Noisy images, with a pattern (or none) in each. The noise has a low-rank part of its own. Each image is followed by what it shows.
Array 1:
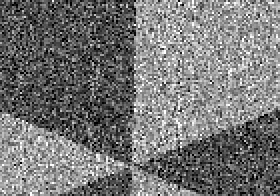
spokes from one point
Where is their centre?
bottom middle
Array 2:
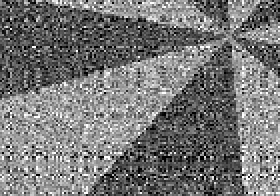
spokes from one point
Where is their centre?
top right
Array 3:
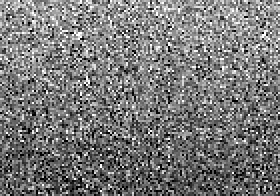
a smooth slope
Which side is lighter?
top
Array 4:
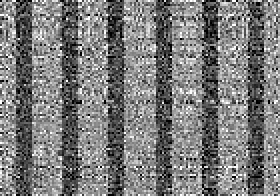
vertical stripes
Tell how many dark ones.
6
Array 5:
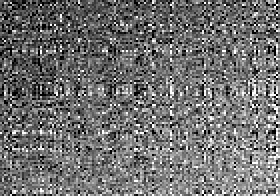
a smooth slope
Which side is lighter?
bottom right
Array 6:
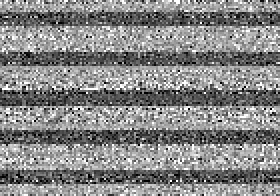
horizontal stripes
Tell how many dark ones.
5
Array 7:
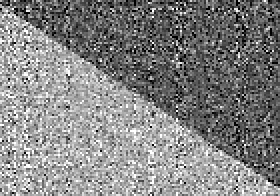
a sharp edge
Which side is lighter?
bottom left
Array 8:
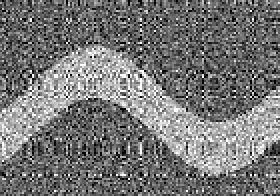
a wavy band
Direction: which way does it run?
left to right
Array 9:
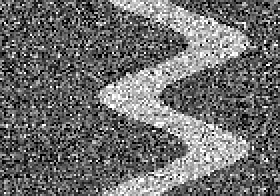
a wavy band
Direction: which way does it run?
top to bottom
